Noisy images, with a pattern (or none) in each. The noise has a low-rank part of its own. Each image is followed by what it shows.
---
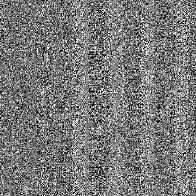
bands of columns
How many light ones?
4
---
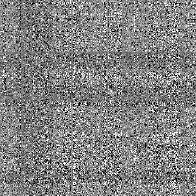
bands of rows crossing bands of columns
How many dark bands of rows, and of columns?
3 and 1
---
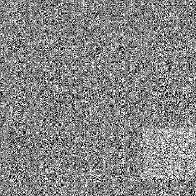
one block
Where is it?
bottom right
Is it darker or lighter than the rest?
lighter
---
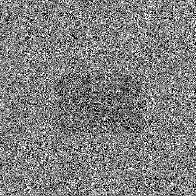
one block
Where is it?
centre
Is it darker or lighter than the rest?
darker
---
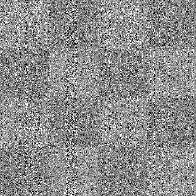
a checkerboard
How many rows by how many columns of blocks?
4 by 4
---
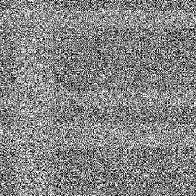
bands of rows crossing bands of columns
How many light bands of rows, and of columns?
3 and 1
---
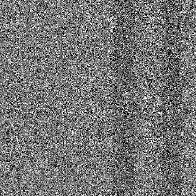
bands of columns
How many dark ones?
2
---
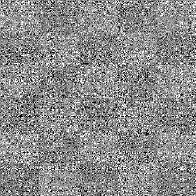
a checkerboard
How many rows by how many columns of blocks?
6 by 5
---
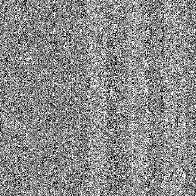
bands of columns
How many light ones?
3
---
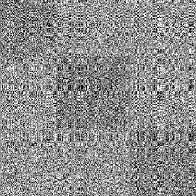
blocks along the diagonal
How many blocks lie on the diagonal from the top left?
3
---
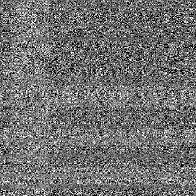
bands of rows crossing bands of columns
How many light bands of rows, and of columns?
3 and 1
